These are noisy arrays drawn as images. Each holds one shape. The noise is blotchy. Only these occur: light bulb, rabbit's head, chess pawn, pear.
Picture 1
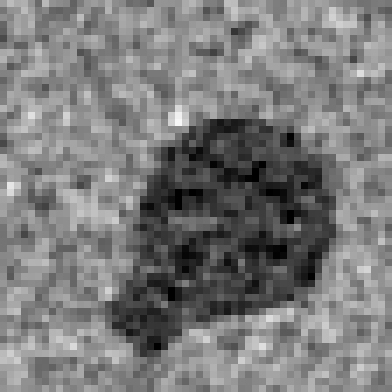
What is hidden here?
dark light bulb
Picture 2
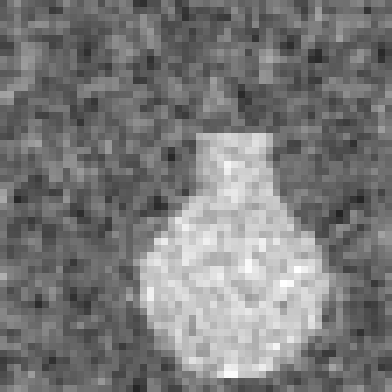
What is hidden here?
light light bulb
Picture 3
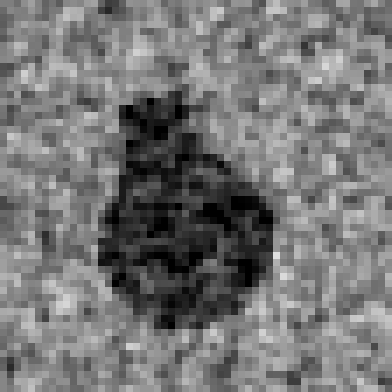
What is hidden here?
dark light bulb
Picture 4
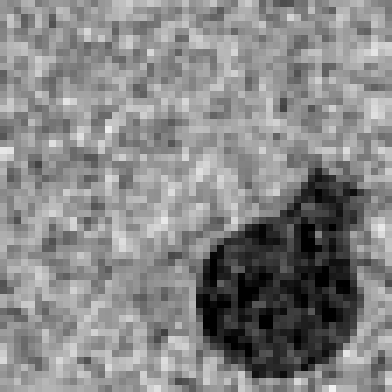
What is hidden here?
dark light bulb
